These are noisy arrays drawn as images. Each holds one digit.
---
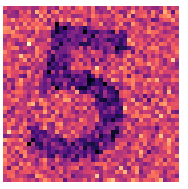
5
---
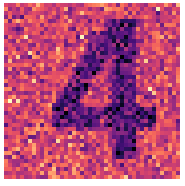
4
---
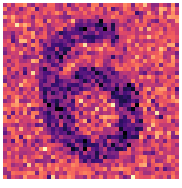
6
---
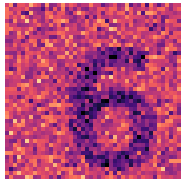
6
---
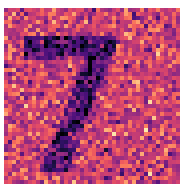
7
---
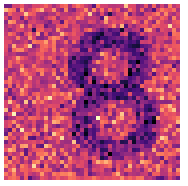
8
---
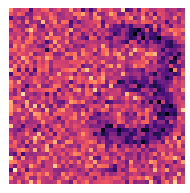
3
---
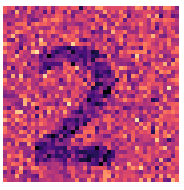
2
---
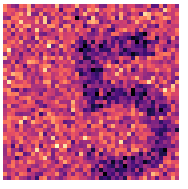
5
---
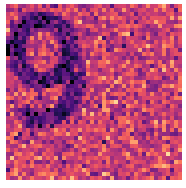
9
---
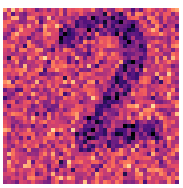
2
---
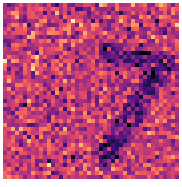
7
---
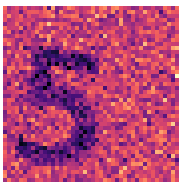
5
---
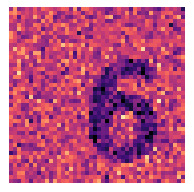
6
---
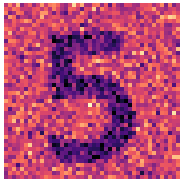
5
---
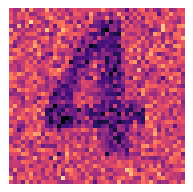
4
